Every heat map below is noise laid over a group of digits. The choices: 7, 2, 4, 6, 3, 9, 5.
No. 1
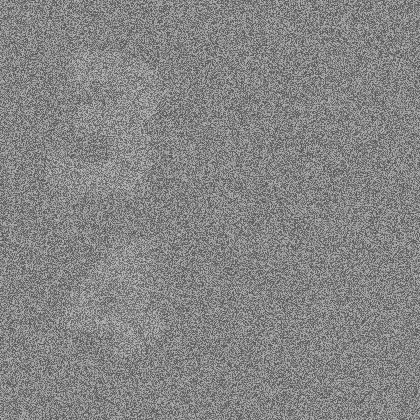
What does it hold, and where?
top left: 3; bottom left: 4
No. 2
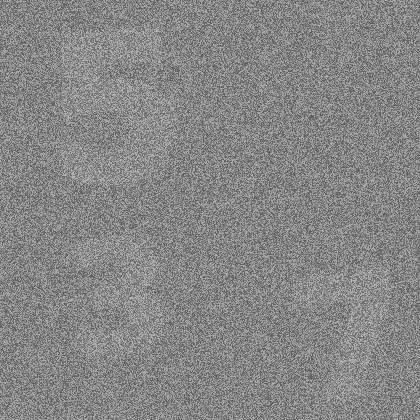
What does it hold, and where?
top left: 5; bottom left: 3; bottom right: 7
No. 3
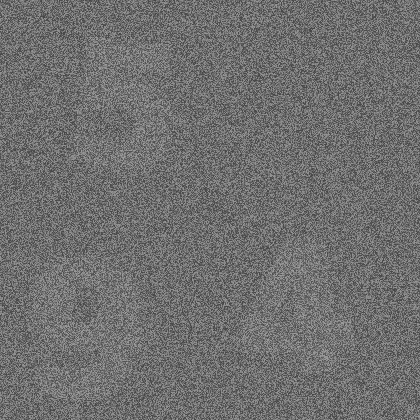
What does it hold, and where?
top left: 5; bottom left: 9; bottom right: 4
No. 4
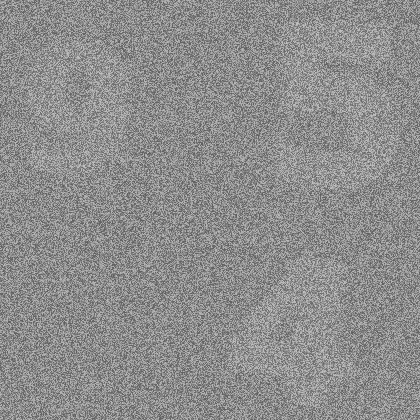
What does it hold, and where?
top left: 9; top right: 5; bottom right: 4
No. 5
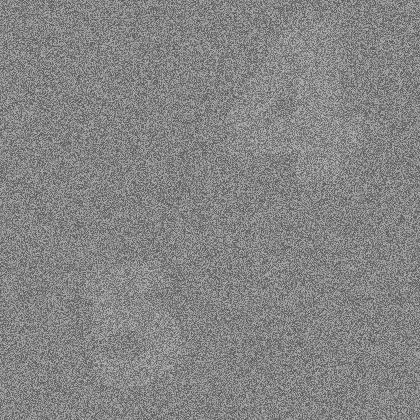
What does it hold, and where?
top right: 4; bottom left: 5
